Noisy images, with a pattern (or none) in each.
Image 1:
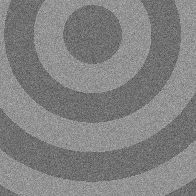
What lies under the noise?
rings round one point
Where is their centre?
top middle
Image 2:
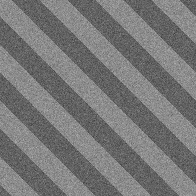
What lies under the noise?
diagonal stripes
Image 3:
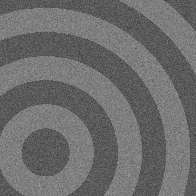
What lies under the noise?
rings round one point
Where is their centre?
bottom left
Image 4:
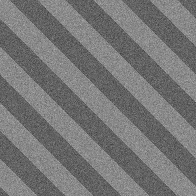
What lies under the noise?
diagonal stripes
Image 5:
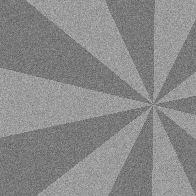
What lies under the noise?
spokes from one point
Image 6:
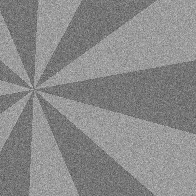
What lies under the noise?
spokes from one point
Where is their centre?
middle left
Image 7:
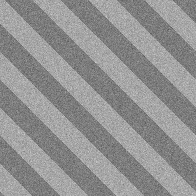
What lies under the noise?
diagonal stripes
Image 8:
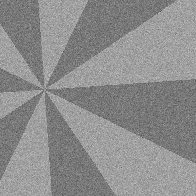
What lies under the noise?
spokes from one point
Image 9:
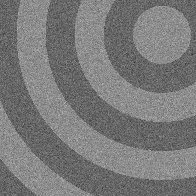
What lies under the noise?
rings round one point
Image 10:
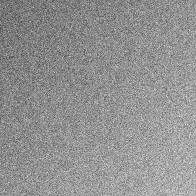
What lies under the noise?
a smooth slope
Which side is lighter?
bottom right
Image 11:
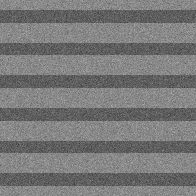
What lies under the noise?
horizontal stripes
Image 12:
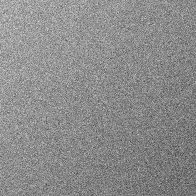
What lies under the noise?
a smooth slope
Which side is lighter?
top left
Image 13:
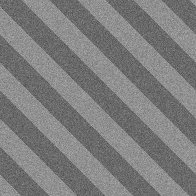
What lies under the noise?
diagonal stripes
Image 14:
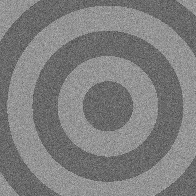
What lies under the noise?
rings round one point
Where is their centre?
centre
